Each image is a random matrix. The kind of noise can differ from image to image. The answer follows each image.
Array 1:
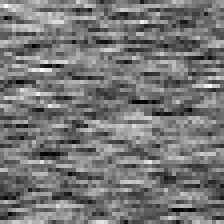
streaked along the rows
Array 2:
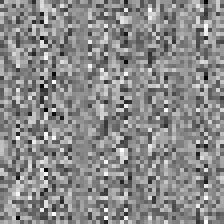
columns of uneven size
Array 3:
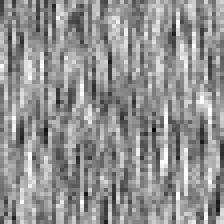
streaked along the columns
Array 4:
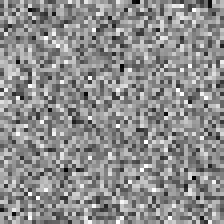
independent entries
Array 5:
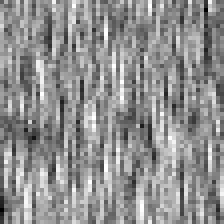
streaked along the columns
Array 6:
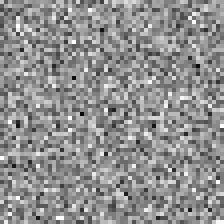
independent entries
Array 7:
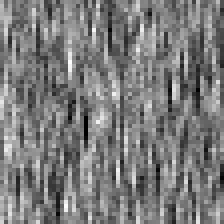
streaked along the columns
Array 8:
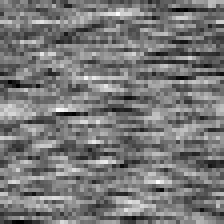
streaked along the rows
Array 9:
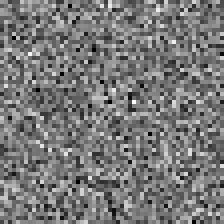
independent entries
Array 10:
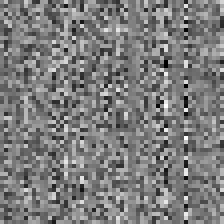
columns of uneven size
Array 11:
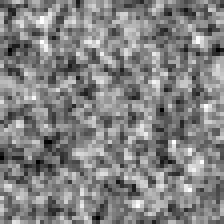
blotchy
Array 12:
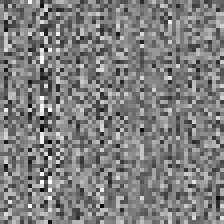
columns of uneven size
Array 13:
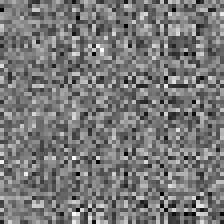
low rank plus noise
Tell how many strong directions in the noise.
one
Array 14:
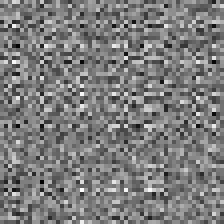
low rank plus noise
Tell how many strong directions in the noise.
one
